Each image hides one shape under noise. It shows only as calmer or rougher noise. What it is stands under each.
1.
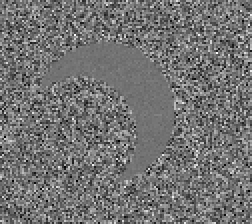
crescent
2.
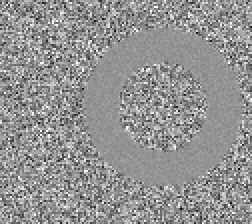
ring
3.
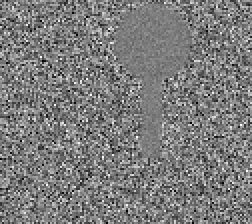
lollipop
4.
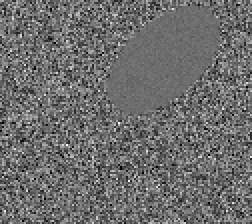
ellipse
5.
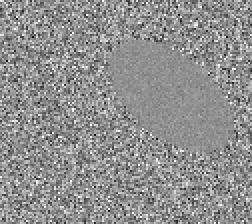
ellipse
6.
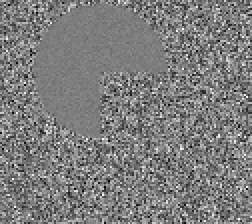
disc with a wedge cut out
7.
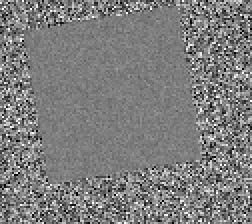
square
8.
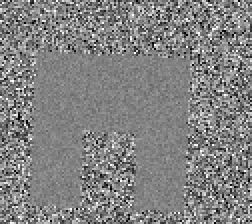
square with a notch
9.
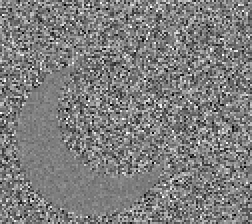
crescent
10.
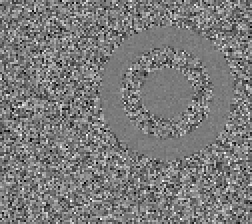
bullseye
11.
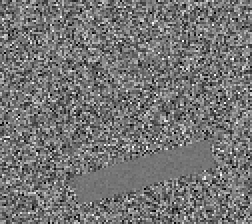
bar
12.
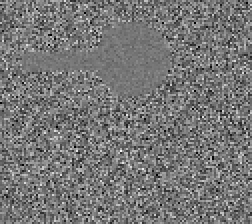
lollipop
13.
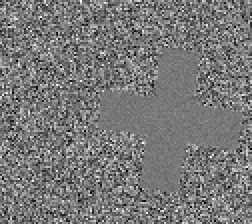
cross
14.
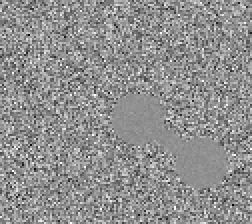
dumbbell
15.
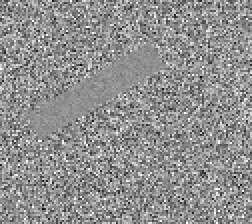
bar
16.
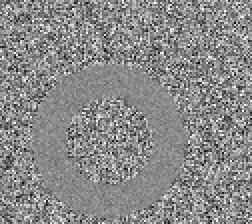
ring
